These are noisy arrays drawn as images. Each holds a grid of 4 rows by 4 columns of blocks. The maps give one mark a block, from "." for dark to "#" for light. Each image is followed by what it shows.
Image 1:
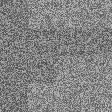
.###
....
..##
.###
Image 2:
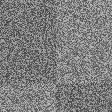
..##
..##
..##
##..
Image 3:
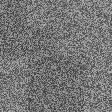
.###
..##
#..#
#..#
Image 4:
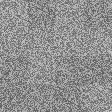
#.#.
####
.#..
...#
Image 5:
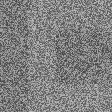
.###
.#..
.#..
.###
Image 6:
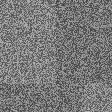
##..
##..
##..
...#
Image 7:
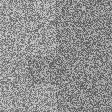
##..
##..
#...
##..
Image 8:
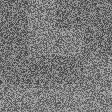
.#..
.##.
...#
####
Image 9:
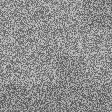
###.
####
##.#
....
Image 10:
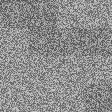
..##
#...
####
###.
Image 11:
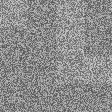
#.#.
..#.
..##
....
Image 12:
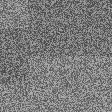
#...
....
.###
####
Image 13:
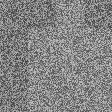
..#.
.###
.###
.###
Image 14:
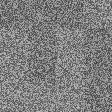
...#
#.#.
#.#.
###.
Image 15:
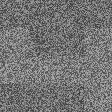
....
#..#
####
...#
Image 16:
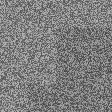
####
##..
##..
#...
